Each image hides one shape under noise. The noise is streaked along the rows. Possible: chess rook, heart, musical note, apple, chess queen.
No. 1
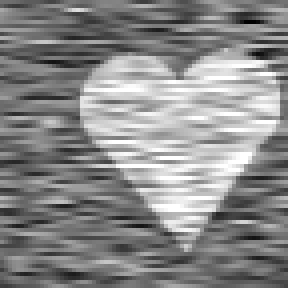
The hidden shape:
heart
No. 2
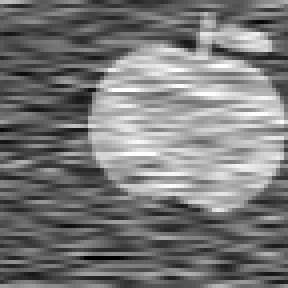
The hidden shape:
apple
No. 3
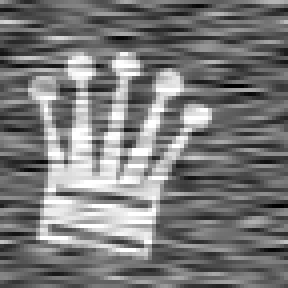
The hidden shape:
chess queen
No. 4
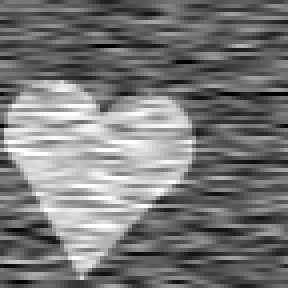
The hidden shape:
heart
